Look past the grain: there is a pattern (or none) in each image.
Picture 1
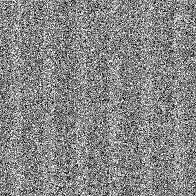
vertical stripes
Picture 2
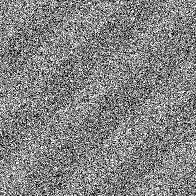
diagonal stripes
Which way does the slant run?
bottom left to top right
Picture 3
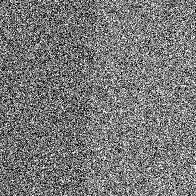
a sharp edge
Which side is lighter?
right
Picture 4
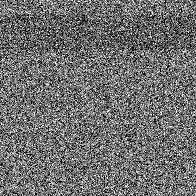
one horizontal stripe
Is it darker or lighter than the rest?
darker
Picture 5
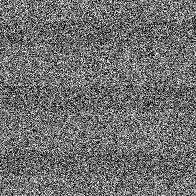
horizontal stripes
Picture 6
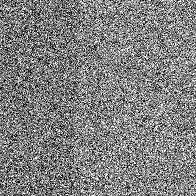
a sharp edge
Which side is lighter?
right
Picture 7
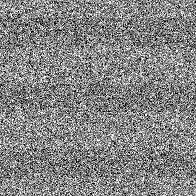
horizontal stripes
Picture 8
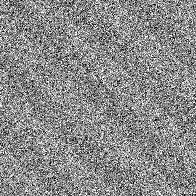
diagonal stripes
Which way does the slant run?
top left to bottom right
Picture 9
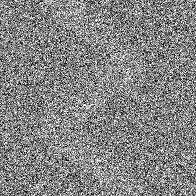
a wavy band
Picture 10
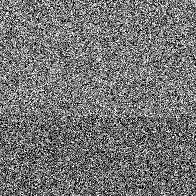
a sharp edge
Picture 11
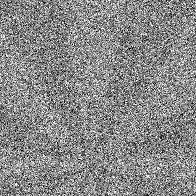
spokes from one point
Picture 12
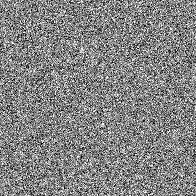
only noise
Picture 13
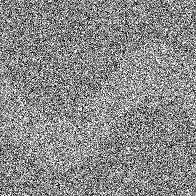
a wavy band
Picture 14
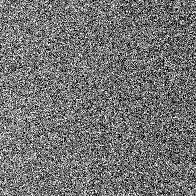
a smooth slope
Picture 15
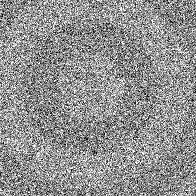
rings round one point
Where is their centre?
centre
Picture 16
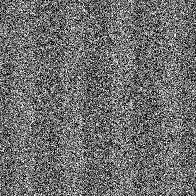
vertical stripes
